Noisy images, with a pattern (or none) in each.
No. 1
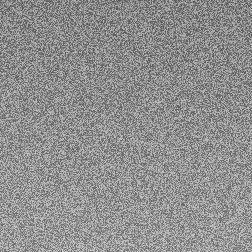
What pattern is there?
a smooth slope
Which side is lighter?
bottom
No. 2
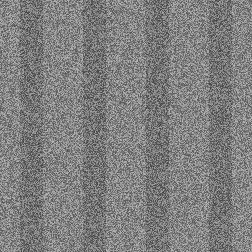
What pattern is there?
vertical stripes
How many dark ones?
4
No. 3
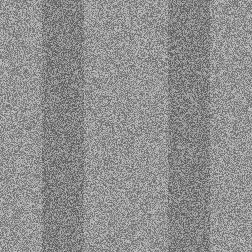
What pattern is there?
vertical stripes
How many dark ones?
2
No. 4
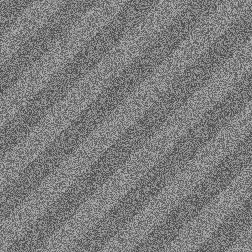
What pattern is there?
diagonal stripes
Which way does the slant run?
bottom left to top right
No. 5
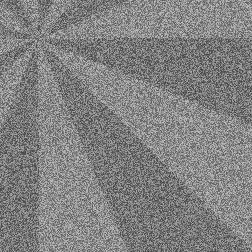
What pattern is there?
spokes from one point
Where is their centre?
top left
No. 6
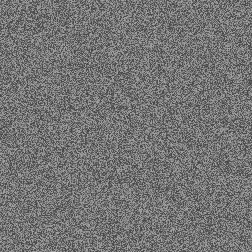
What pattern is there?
only noise
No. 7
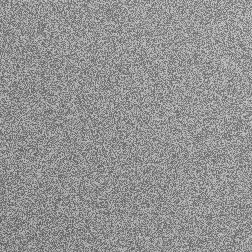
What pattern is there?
a smooth slope
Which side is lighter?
top right
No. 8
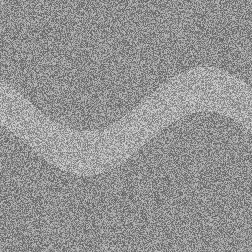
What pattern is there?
a wavy band
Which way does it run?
left to right
